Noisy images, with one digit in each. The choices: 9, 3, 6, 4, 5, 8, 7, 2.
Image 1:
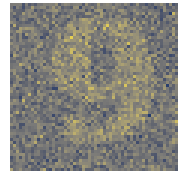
9
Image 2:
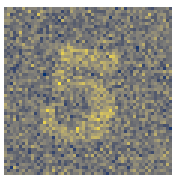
5
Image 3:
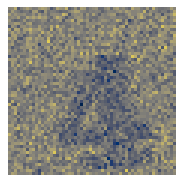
4
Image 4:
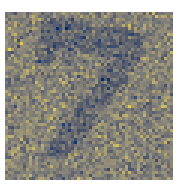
7
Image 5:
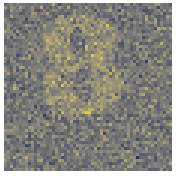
8
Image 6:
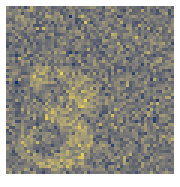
3
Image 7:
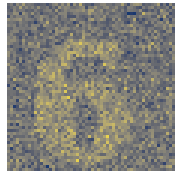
6
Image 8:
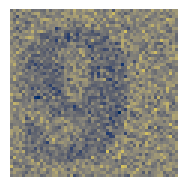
9
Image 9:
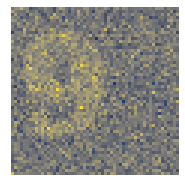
9
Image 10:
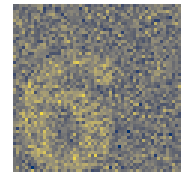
6
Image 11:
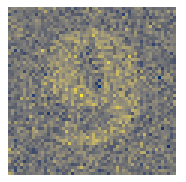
9
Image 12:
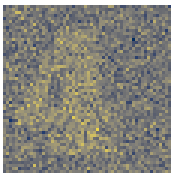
4
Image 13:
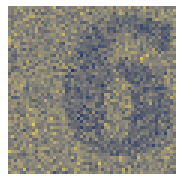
6
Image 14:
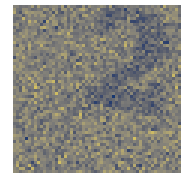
2
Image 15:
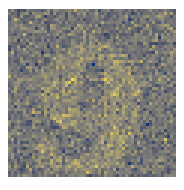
9
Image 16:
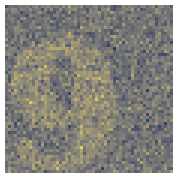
9
